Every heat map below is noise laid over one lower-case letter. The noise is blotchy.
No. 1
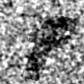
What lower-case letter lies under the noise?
f
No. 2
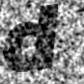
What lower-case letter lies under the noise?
d
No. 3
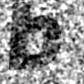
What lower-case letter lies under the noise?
b
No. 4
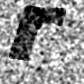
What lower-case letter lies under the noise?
r
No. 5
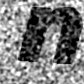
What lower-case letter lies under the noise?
n
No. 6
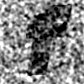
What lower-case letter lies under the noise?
f
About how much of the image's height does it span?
nearly all
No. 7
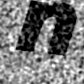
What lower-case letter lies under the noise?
n
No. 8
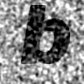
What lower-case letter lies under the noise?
b
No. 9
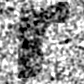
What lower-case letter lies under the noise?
r
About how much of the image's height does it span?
nearly all
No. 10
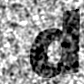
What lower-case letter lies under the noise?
d
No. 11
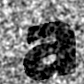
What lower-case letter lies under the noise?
a
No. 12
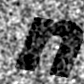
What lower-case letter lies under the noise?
n
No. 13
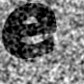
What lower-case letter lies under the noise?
e
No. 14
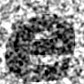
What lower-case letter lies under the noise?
e
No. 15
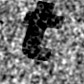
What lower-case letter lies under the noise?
t
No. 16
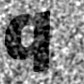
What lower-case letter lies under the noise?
q
